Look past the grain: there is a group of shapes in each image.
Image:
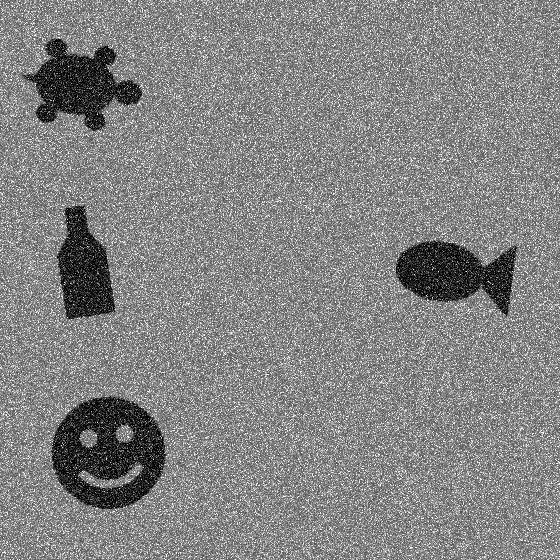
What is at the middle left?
bottle
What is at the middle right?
fish
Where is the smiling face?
bottom left
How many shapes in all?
4
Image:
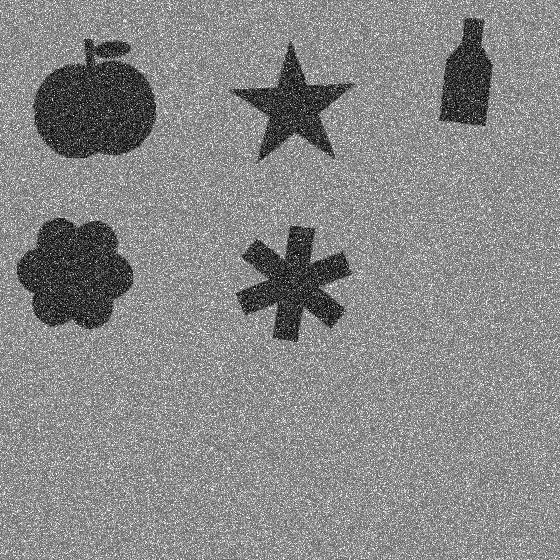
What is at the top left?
apple
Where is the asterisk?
centre
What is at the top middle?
star
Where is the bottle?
top right
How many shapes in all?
5
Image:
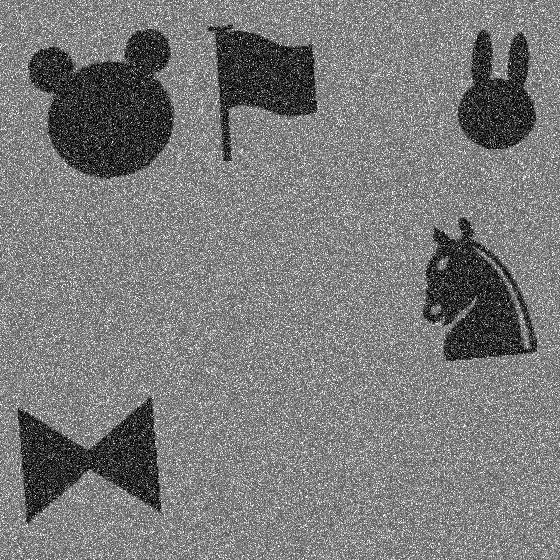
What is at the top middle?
flag
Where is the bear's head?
top left
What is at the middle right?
chess knight
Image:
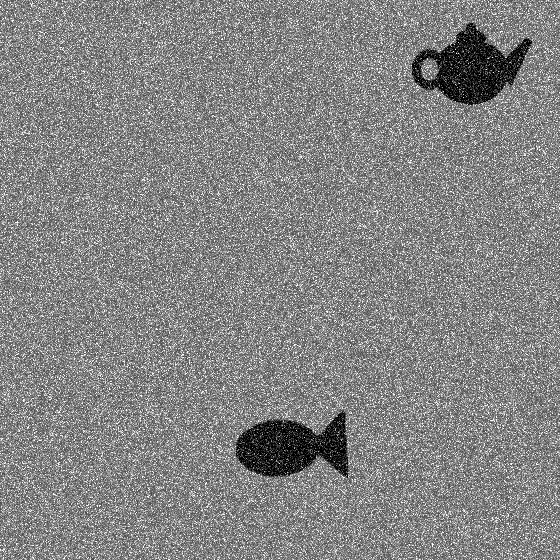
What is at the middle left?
nothing
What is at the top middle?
nothing
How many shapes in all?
2
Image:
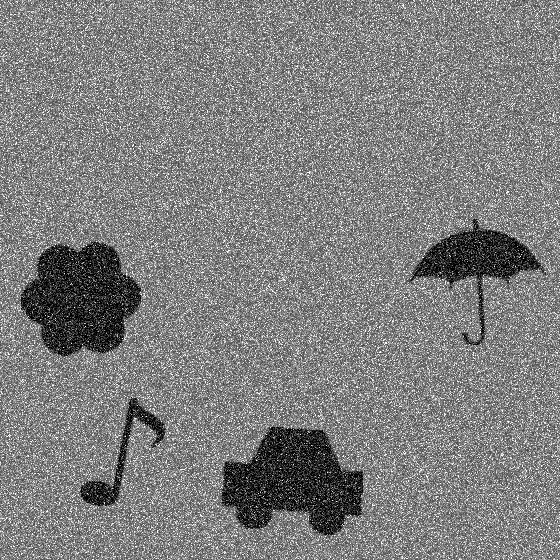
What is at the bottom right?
nothing
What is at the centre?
nothing
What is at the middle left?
flower
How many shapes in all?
4
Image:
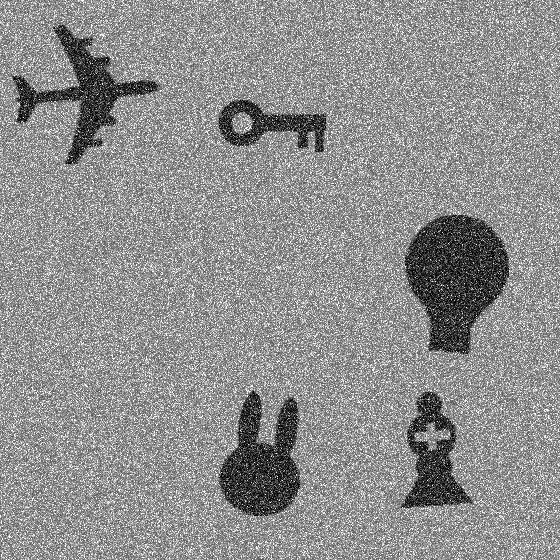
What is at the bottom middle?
rabbit's head
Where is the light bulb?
middle right
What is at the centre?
nothing
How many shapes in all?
5
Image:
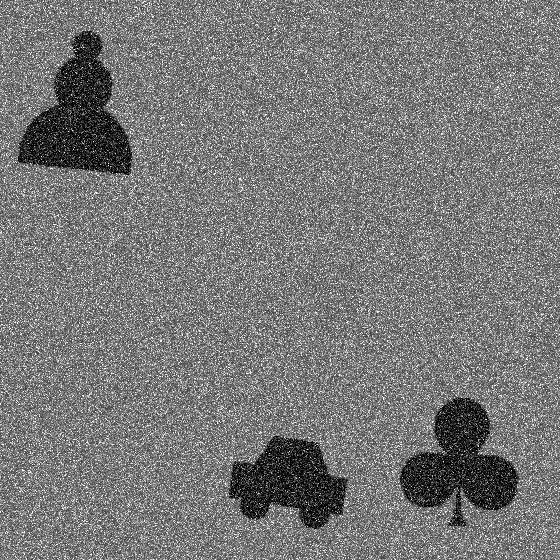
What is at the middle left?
nothing
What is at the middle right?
nothing
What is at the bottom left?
nothing
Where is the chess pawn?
top left
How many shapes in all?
3
